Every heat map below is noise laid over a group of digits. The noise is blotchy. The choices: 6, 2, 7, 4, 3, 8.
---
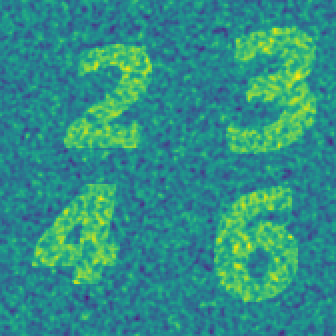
top left: 2; top right: 3; bottom left: 4; bottom right: 6
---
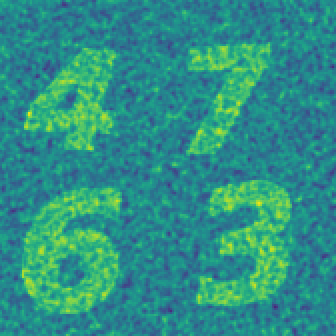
top left: 4; top right: 7; bottom left: 6; bottom right: 3
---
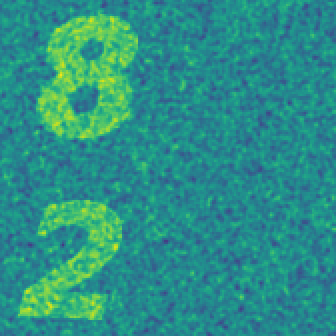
top left: 8; bottom left: 2
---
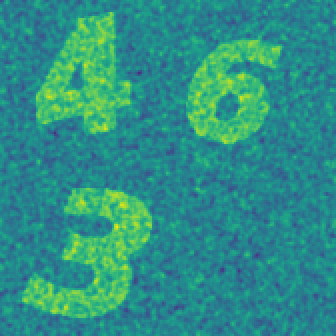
top left: 4; top right: 6; bottom left: 3
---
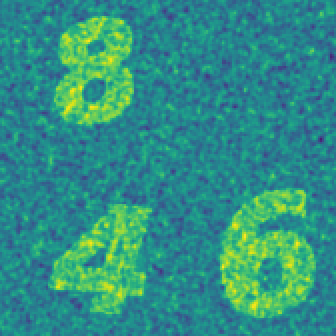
top left: 8; bottom left: 4; bottom right: 6
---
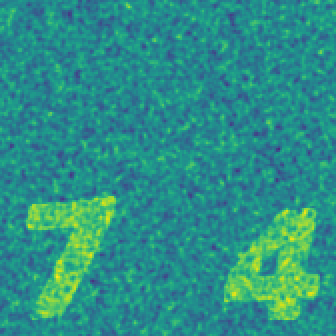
bottom left: 7; bottom right: 4
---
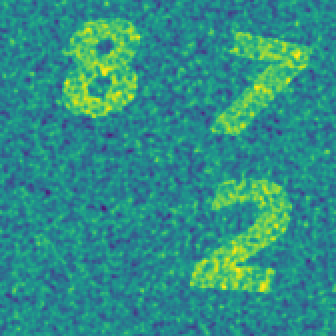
top left: 8; top right: 7; bottom right: 2
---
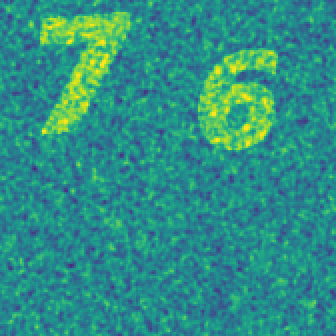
top left: 7; top right: 6
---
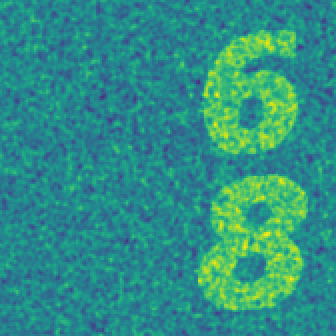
top right: 6; bottom right: 8
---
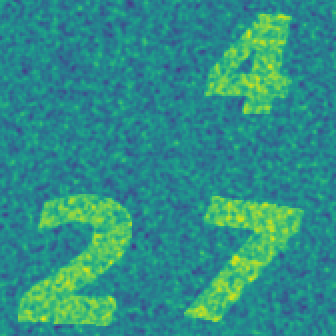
top right: 4; bottom left: 2; bottom right: 7
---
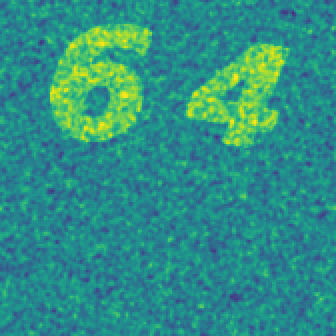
top left: 6; top right: 4
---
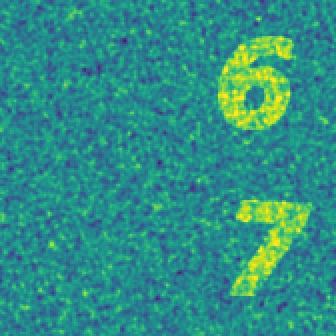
top right: 6; bottom right: 7
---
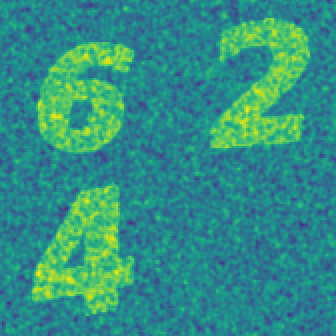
top left: 6; top right: 2; bottom left: 4
